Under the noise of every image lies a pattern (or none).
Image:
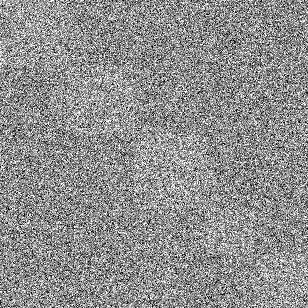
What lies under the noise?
blocks along the diagonal
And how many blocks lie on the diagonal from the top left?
5
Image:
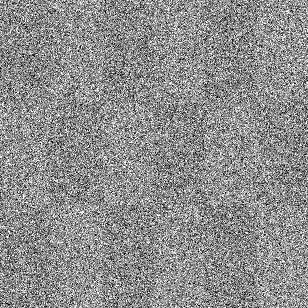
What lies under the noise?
a checkerboard
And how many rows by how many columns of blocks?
3 by 6
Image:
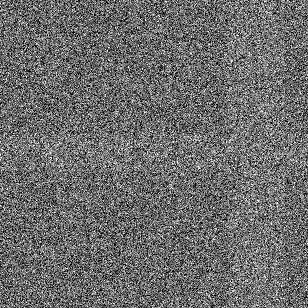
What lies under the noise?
bands of rows crossing bands of columns
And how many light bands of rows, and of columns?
1 and 1
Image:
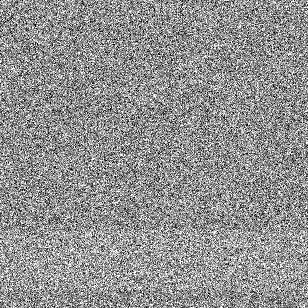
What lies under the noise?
one band of rows
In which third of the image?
bottom
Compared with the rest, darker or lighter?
lighter
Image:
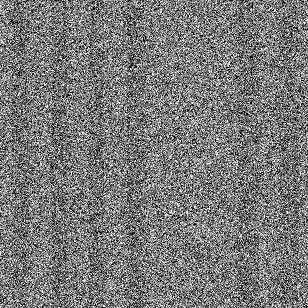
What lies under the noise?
bands of columns
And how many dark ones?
6
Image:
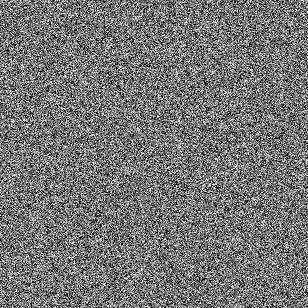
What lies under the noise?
only noise
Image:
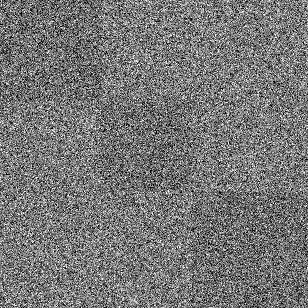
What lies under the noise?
blocks along the diagonal
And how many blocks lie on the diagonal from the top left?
3
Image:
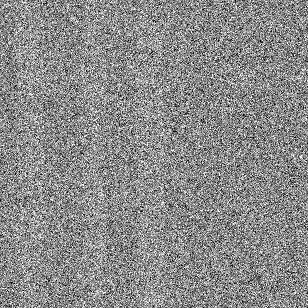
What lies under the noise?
bands of columns
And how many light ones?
3
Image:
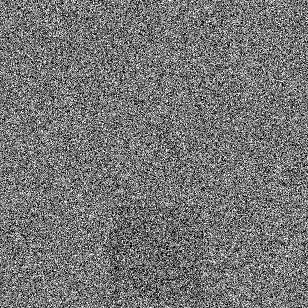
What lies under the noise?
one block
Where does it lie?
bottom middle
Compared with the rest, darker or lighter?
darker
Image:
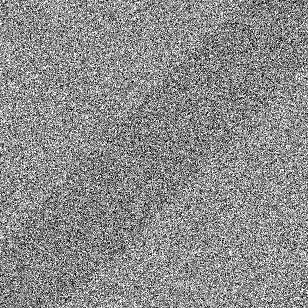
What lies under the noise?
a diagonal band
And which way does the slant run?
bottom left to top right
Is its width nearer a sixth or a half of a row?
a half
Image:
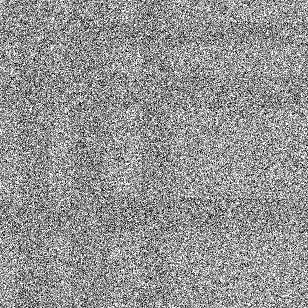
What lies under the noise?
bands of rows crossing bands of columns
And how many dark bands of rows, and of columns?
3 and 3
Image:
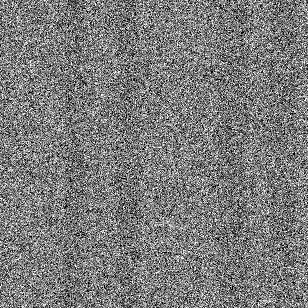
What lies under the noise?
bands of columns
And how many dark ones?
4
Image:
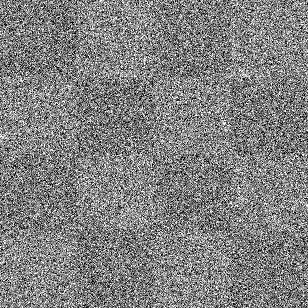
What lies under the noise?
a checkerboard
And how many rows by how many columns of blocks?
4 by 4
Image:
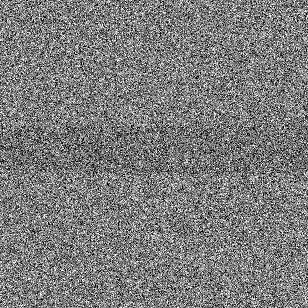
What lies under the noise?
one band of rows
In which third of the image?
middle
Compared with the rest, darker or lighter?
darker
